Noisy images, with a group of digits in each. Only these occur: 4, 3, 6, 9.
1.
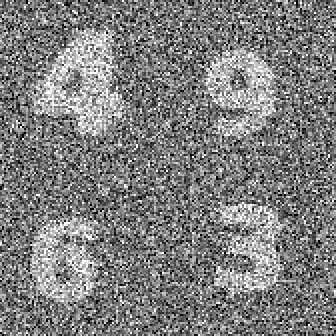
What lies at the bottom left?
6
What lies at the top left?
4
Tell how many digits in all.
4
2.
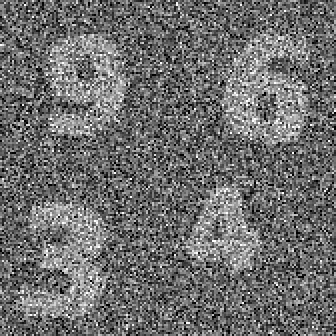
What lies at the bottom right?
4
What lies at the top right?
6
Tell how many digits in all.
4
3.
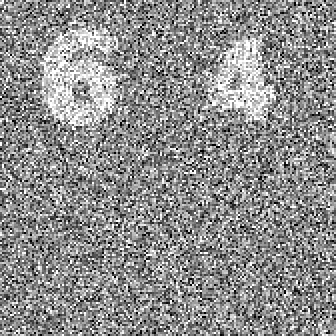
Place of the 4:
top right
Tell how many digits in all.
2
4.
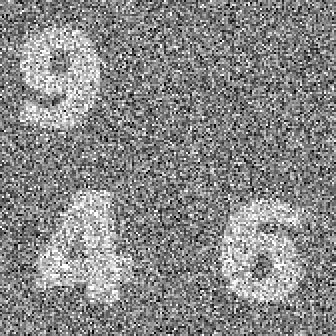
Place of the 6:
bottom right
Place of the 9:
top left
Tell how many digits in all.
3
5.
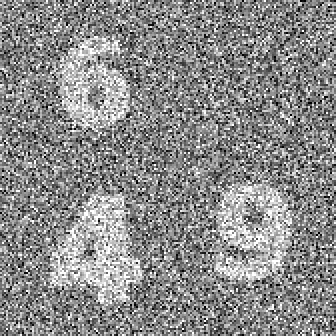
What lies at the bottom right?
9
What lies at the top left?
6
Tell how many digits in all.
3
